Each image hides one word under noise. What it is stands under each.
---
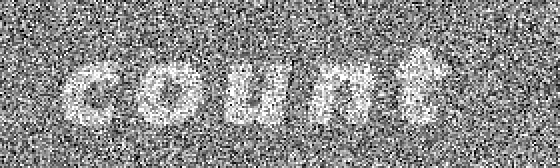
count
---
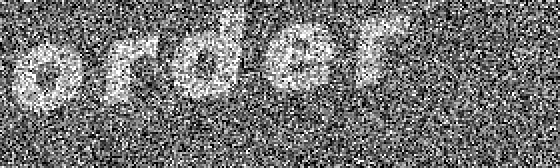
order
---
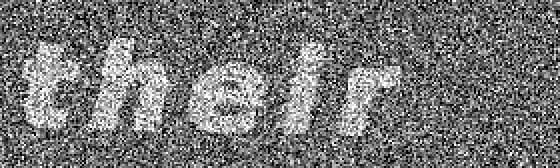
their
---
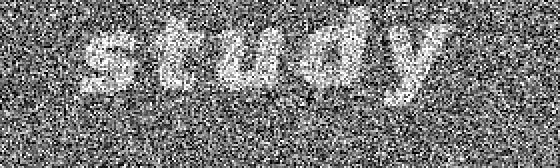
study
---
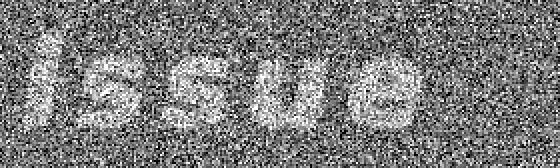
issue
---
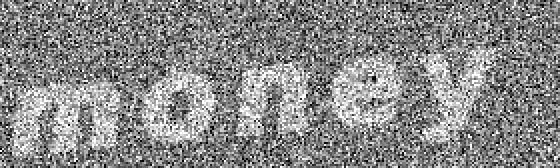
money
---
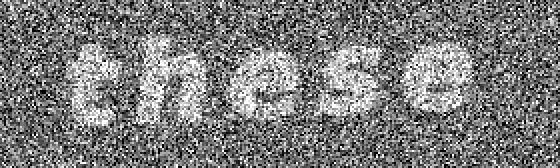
these
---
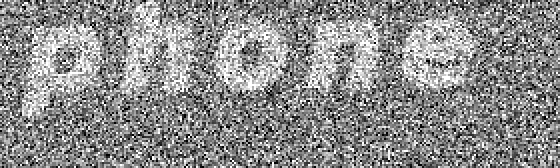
phone
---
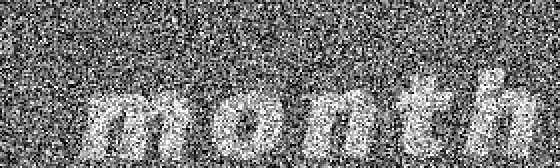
month
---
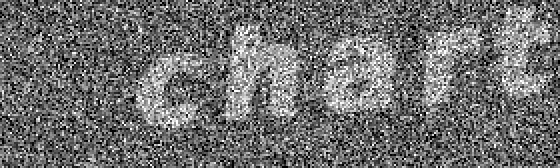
chart
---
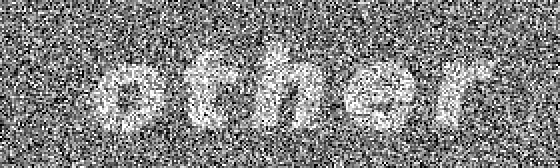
other
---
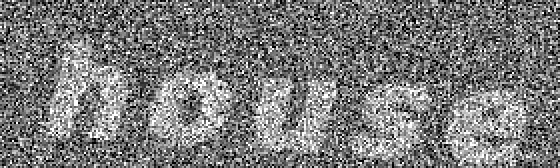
house
